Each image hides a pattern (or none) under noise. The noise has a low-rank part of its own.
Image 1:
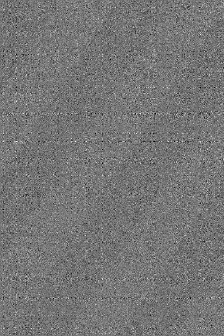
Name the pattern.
diagonal stripes
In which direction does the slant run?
bottom left to top right
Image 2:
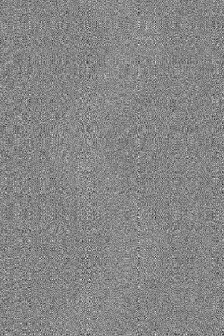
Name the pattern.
a wavy band
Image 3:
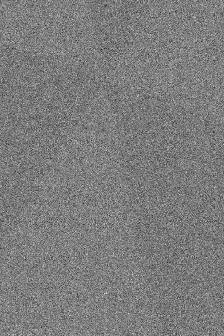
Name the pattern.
spokes from one point
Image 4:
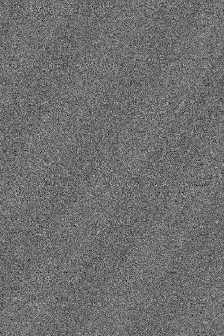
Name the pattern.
diagonal stripes
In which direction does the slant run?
bottom left to top right
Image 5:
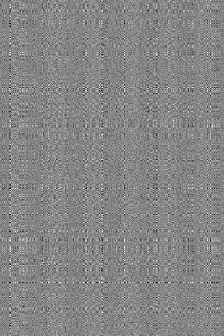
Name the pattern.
vertical stripes
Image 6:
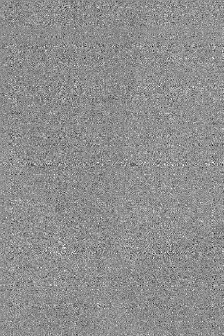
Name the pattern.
spokes from one point
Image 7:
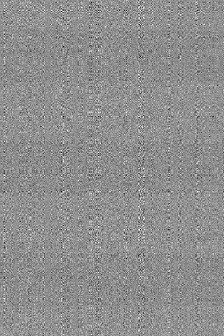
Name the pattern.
horizontal stripes
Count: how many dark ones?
3
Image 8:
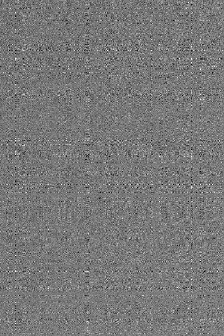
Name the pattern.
a smooth slope
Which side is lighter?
bottom right
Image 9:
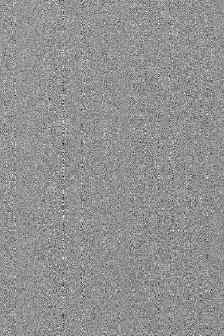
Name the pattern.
a smooth slope
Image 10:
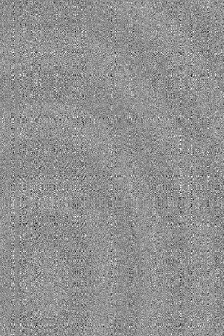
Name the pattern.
rings round one point
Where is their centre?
bottom left
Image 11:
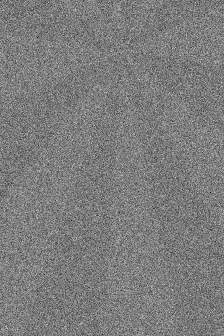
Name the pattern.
spokes from one point
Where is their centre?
top middle
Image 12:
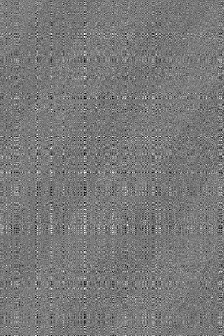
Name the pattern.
diagonal stripes
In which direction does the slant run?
bottom left to top right
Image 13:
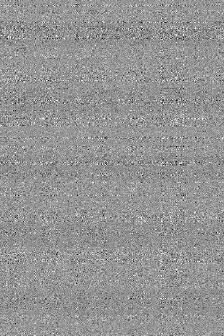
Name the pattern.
horizontal stripes
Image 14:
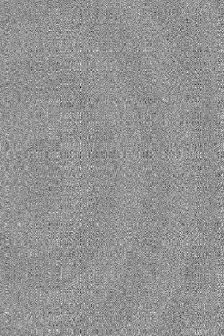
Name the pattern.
rings round one point
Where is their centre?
middle left
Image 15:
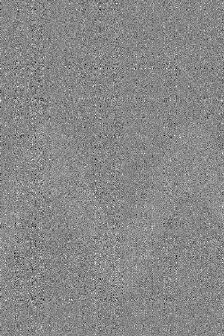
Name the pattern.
a wavy band
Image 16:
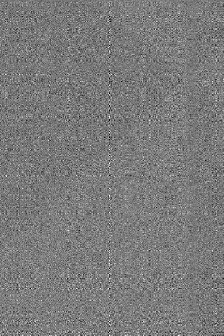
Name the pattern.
spokes from one point
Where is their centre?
top right
